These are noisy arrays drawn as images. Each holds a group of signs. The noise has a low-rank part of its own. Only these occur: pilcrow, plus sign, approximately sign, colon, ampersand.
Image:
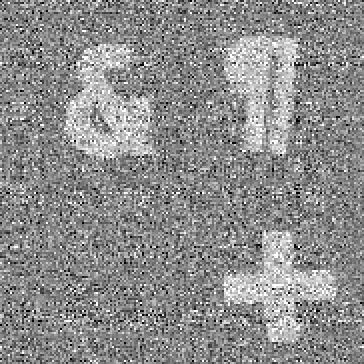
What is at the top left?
ampersand
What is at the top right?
pilcrow
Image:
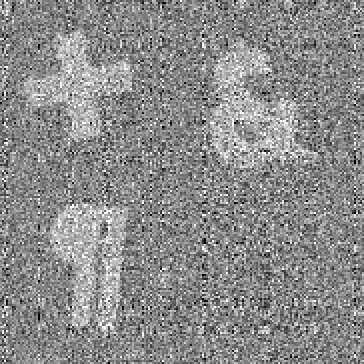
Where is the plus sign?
top left
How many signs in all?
3
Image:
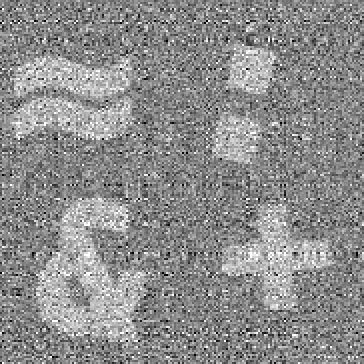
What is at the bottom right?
plus sign
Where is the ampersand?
bottom left
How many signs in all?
4
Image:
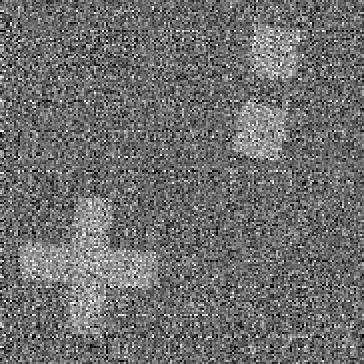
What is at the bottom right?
nothing
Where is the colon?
top right
